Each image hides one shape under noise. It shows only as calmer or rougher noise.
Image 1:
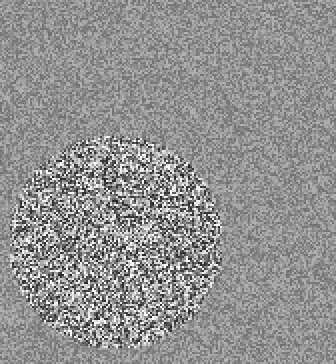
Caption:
rough disc
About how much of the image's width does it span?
two thirds
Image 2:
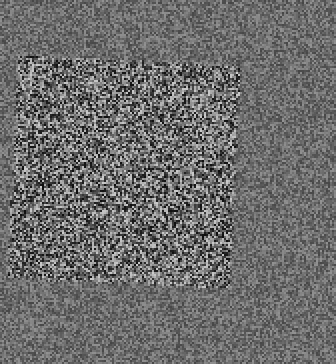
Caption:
rough square
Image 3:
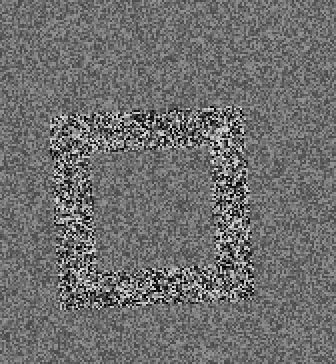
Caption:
rough square frame
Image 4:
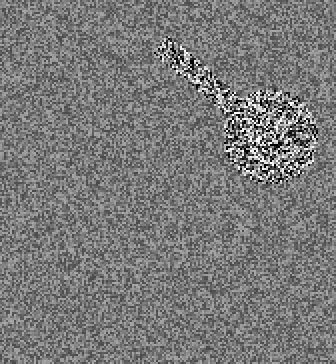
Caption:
rough lollipop
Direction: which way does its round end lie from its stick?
down and right
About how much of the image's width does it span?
half
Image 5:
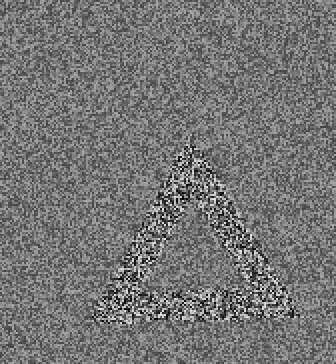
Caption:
rough triangle frame
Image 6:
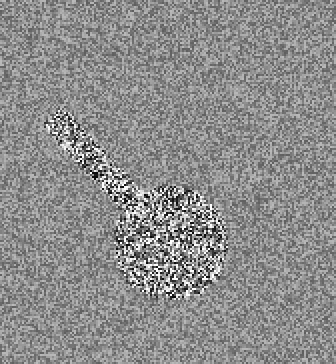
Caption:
rough lollipop
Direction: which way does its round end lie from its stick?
down and right
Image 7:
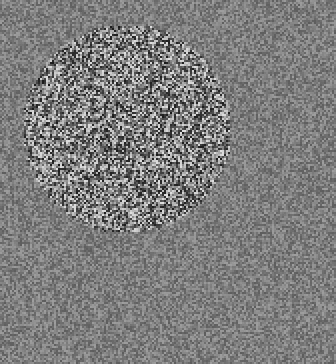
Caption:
rough disc
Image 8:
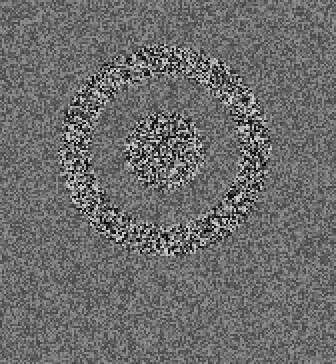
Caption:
rough bullseye
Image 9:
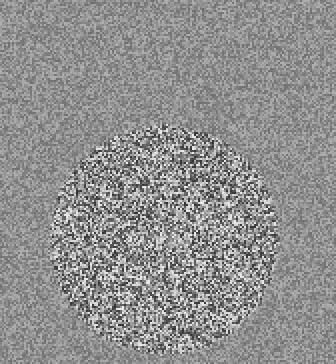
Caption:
rough disc
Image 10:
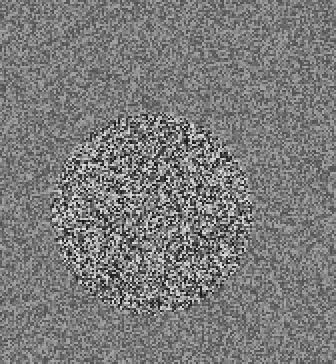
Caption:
rough disc
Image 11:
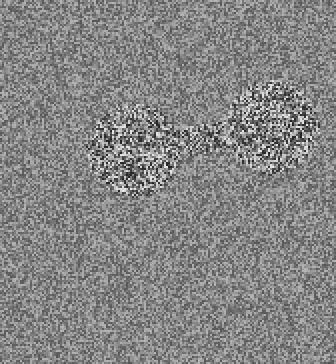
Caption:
rough dumbbell
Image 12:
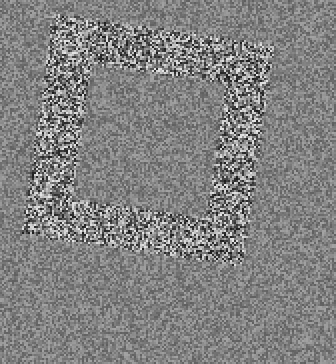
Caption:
rough square frame
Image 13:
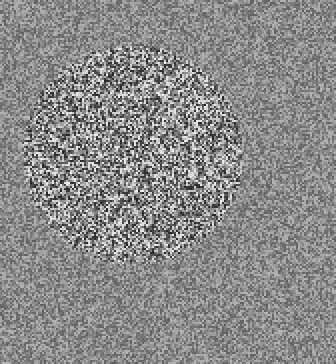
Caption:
rough disc
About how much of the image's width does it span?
two thirds
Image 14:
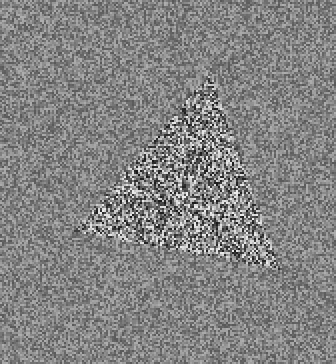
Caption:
rough triangle
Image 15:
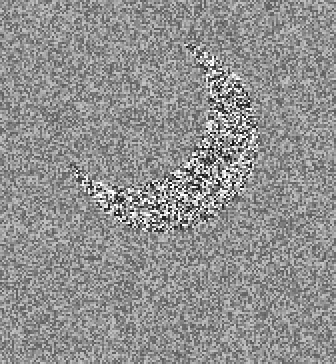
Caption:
rough crescent
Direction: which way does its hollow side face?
up and left
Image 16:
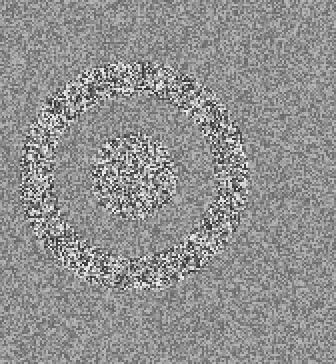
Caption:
rough bullseye
